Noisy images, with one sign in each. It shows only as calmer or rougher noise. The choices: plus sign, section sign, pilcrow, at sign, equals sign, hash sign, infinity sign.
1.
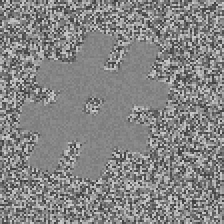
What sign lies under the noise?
hash sign
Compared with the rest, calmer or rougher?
calmer
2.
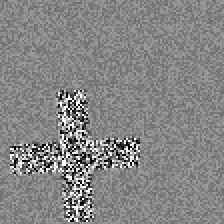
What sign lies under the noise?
plus sign
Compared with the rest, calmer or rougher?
rougher
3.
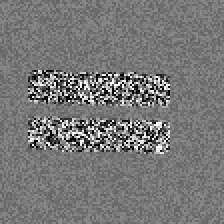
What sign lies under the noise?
equals sign
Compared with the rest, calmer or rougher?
rougher
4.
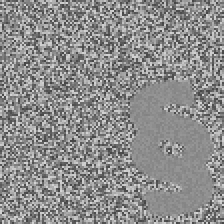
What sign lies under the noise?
section sign
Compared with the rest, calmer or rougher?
calmer
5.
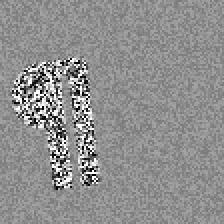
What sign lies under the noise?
pilcrow
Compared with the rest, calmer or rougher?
rougher
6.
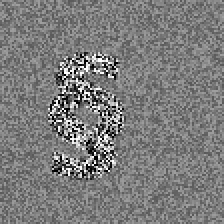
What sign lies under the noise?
section sign
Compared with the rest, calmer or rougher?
rougher
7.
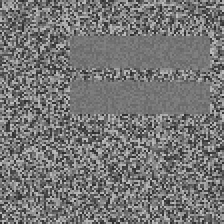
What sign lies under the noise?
equals sign
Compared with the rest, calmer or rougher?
calmer
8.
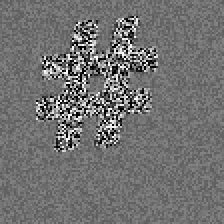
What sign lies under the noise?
hash sign
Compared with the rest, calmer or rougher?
rougher
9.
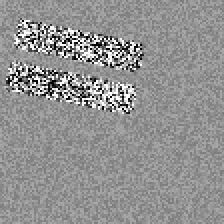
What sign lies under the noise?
equals sign
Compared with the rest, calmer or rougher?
rougher
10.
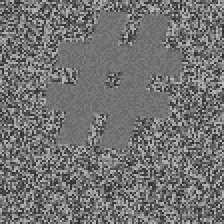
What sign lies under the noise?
hash sign
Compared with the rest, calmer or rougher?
calmer
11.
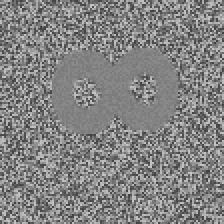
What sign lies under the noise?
infinity sign
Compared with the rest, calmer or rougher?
calmer
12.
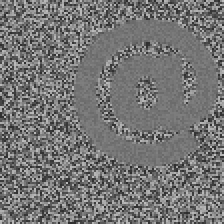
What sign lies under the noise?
at sign
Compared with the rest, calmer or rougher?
calmer
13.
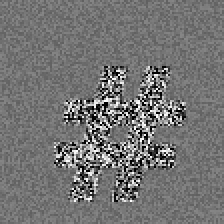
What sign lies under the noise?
hash sign
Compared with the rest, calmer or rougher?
rougher
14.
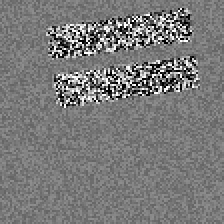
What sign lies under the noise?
equals sign
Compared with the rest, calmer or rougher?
rougher
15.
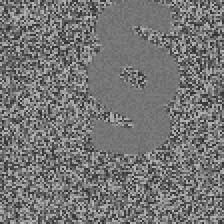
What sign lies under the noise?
section sign
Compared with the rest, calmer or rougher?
calmer
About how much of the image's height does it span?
two thirds
